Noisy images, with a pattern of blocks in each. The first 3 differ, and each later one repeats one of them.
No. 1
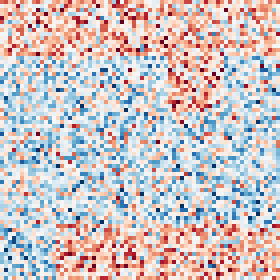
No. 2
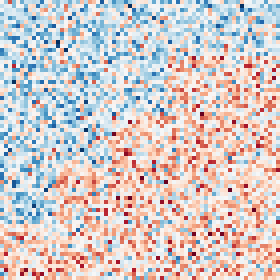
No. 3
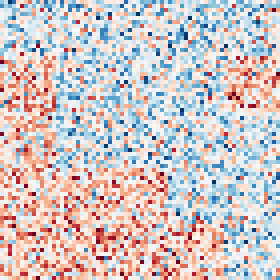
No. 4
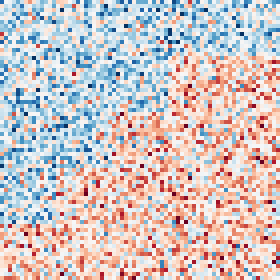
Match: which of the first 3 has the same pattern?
2
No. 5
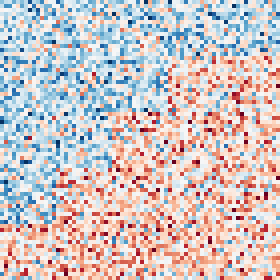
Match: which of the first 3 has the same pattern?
2
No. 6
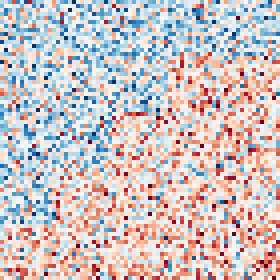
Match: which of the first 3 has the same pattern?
2
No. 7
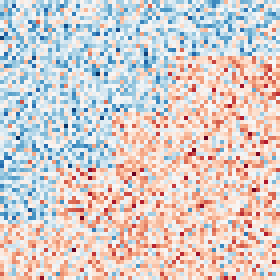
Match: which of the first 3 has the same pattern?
2
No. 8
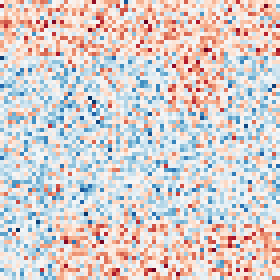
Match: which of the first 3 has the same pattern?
1
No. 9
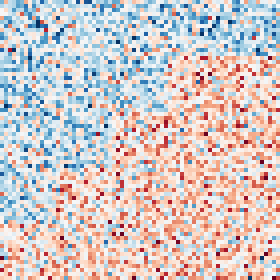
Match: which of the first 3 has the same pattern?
2
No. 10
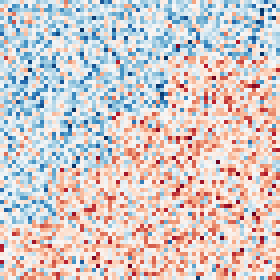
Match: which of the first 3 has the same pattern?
2
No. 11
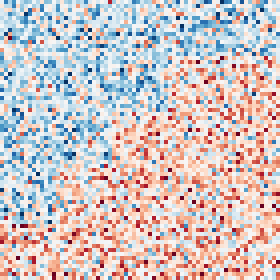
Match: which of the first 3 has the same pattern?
2
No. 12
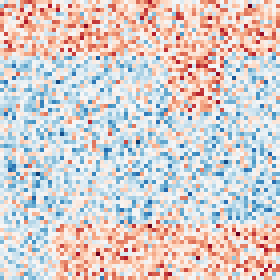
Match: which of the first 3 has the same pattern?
1
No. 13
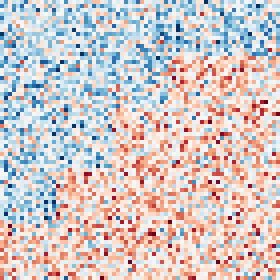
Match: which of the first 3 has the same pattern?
2
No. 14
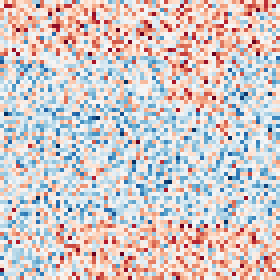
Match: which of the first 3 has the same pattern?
1
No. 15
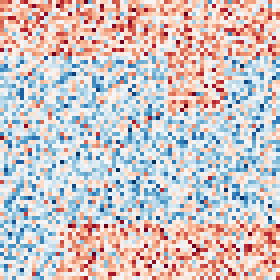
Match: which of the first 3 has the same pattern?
1
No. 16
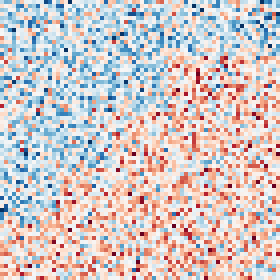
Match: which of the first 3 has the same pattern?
2
